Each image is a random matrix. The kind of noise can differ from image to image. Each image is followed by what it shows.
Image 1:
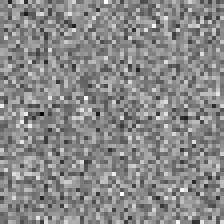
low rank plus noise
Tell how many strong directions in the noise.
five to eight
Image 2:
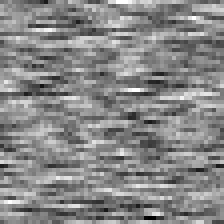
streaked along the rows
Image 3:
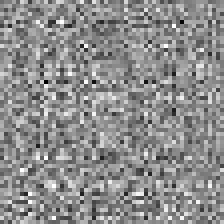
low rank plus noise
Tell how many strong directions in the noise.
three or four
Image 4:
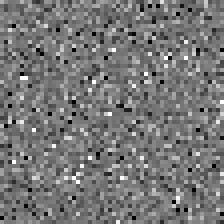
heavy tails
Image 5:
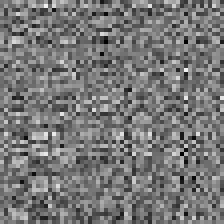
low rank plus noise
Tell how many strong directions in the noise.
two
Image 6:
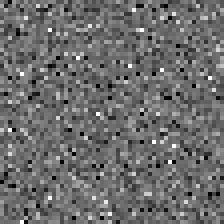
heavy tails
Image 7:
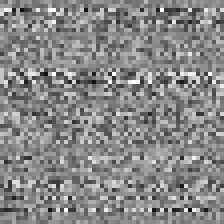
rows of uneven size
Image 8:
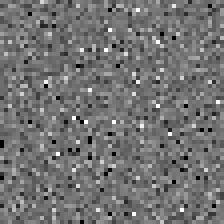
heavy tails
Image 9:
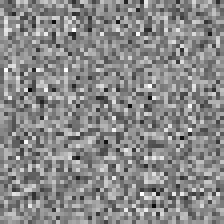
low rank plus noise
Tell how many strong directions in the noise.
five to eight
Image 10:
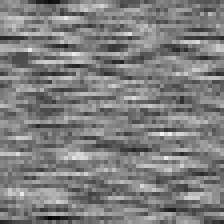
streaked along the rows
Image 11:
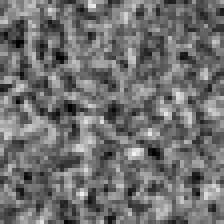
blotchy
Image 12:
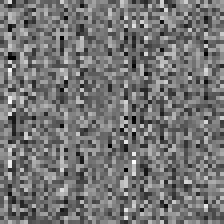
columns of uneven size
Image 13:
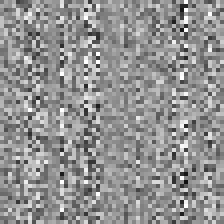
columns of uneven size
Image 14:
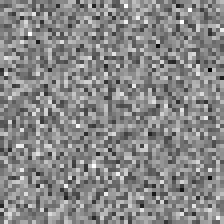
independent entries
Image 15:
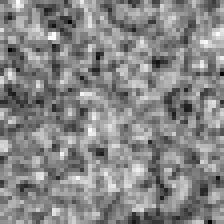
blotchy
